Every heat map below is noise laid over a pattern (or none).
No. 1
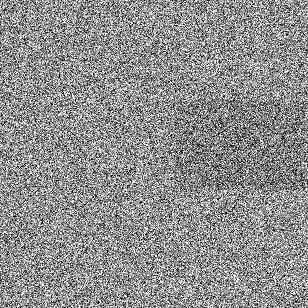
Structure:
one block
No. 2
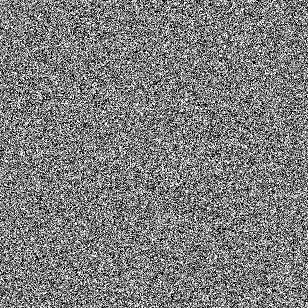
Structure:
only noise
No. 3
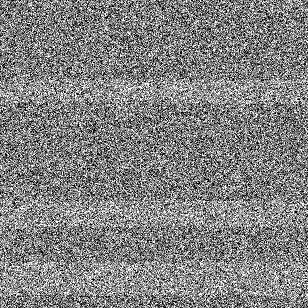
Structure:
bands of rows
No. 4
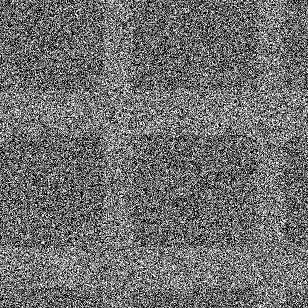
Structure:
bands of rows crossing bands of columns
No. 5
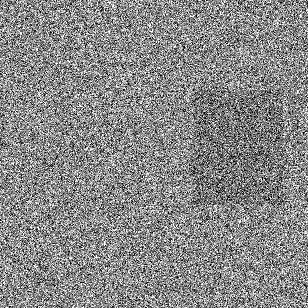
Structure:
one block
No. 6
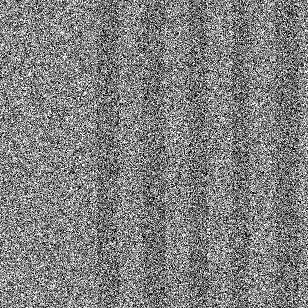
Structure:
bands of columns
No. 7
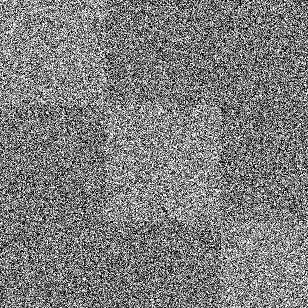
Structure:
blocks along the diagonal
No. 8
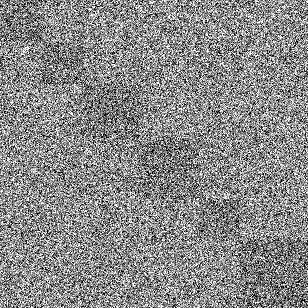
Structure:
blocks along the diagonal
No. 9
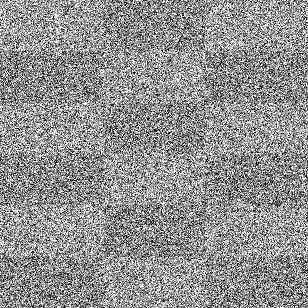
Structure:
a checkerboard
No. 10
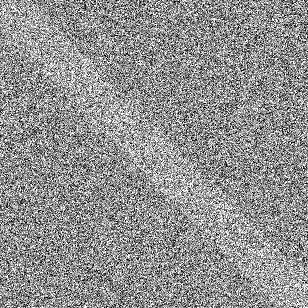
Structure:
a diagonal band
